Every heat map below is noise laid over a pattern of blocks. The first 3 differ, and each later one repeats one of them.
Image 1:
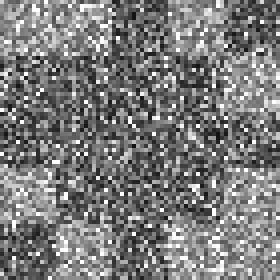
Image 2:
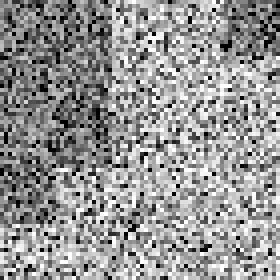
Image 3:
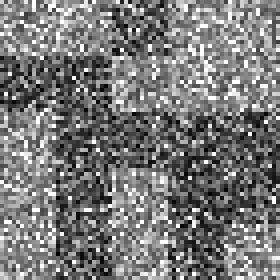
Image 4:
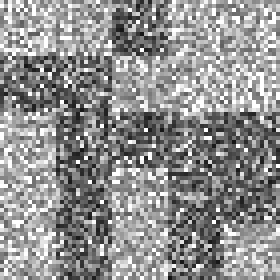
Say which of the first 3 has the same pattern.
3
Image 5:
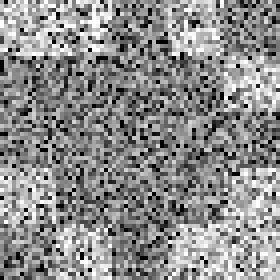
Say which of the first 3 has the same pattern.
1
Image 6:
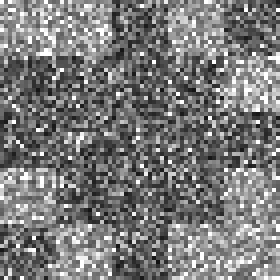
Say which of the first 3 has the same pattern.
1
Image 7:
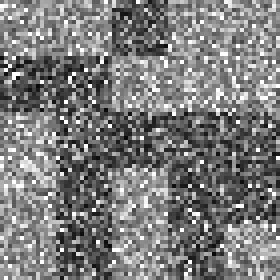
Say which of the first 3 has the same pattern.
3
